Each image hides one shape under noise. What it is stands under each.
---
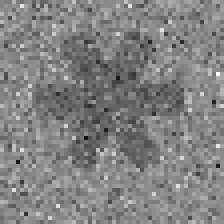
dark asterisk
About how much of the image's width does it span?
two thirds
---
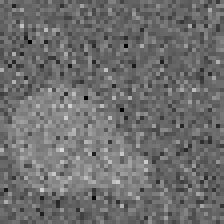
light light bulb
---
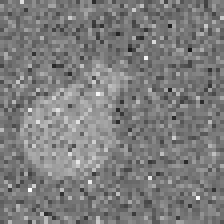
light light bulb
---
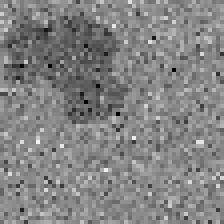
dark car
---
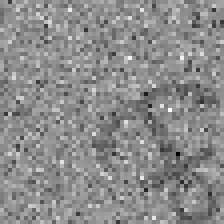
dark anchor
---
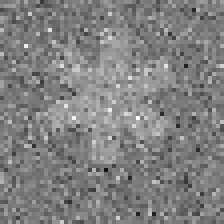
light asterisk
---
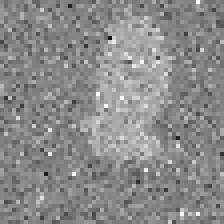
light footprint
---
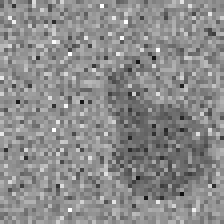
dark pear
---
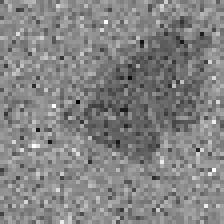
dark chess knight
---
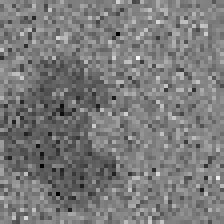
dark car
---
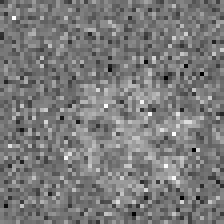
light snowflake
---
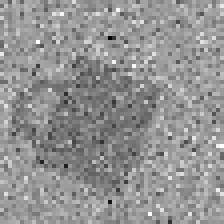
dark cup
